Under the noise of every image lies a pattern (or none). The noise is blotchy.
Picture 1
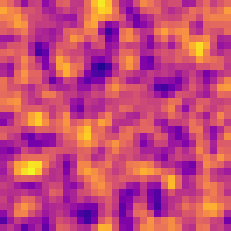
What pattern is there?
only noise
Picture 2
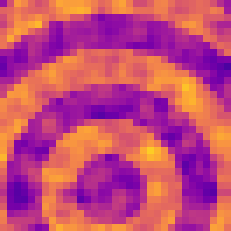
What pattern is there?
rings round one point
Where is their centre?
bottom middle
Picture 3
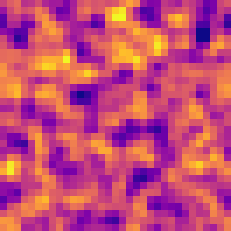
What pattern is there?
only noise
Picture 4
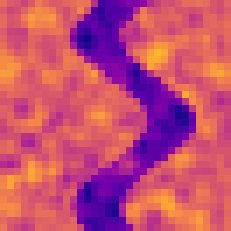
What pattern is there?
a wavy band
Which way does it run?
top to bottom
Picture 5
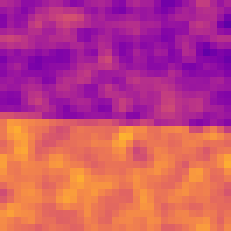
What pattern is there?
a sharp edge
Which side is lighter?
bottom
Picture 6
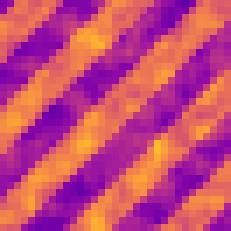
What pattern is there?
diagonal stripes
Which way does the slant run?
bottom left to top right
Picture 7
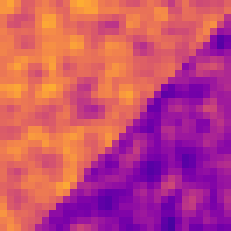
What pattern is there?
a sharp edge
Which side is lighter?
top left
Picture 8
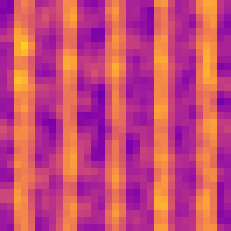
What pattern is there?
vertical stripes
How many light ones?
5
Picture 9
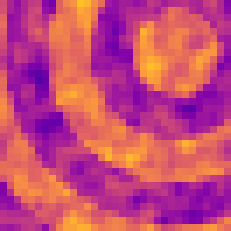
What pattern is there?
rings round one point
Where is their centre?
top right
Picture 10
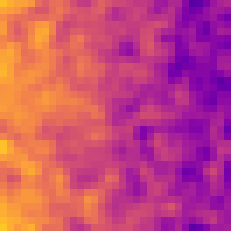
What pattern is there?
a smooth slope
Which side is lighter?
left
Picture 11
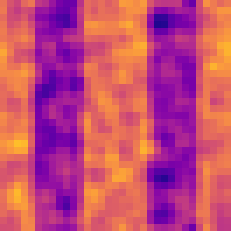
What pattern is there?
vertical stripes
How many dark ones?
2
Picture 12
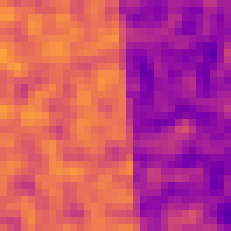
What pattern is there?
a sharp edge
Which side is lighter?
left
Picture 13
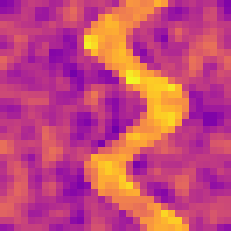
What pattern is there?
a wavy band
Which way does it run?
top to bottom
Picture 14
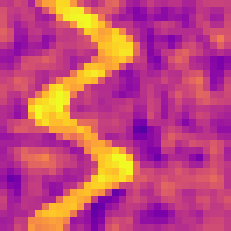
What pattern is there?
a wavy band
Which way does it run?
top to bottom
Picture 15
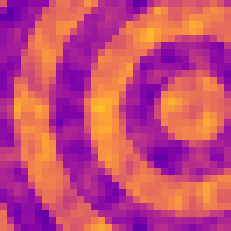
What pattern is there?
rings round one point
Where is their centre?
middle right
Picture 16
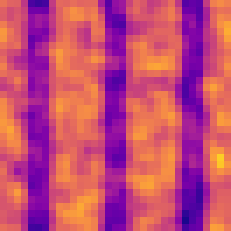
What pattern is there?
vertical stripes
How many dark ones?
3
